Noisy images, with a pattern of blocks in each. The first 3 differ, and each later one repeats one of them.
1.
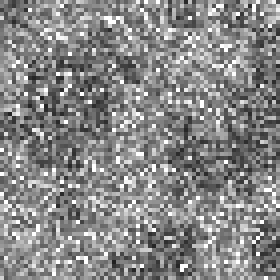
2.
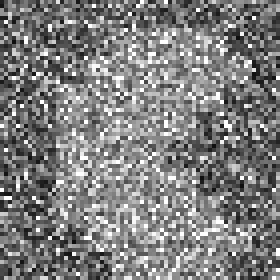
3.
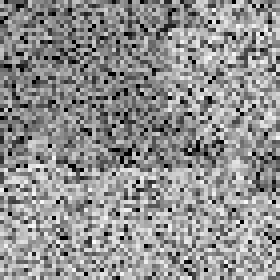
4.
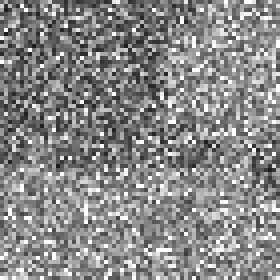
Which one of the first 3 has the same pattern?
3
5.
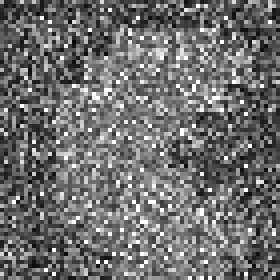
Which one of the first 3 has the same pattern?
2
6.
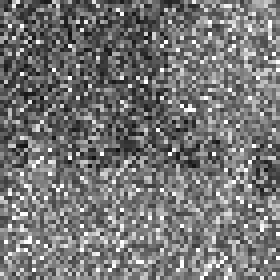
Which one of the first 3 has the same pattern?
3
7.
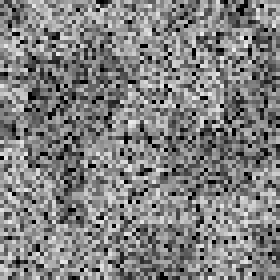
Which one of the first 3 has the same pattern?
1
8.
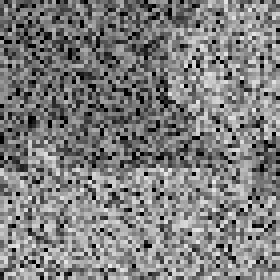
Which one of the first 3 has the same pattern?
3
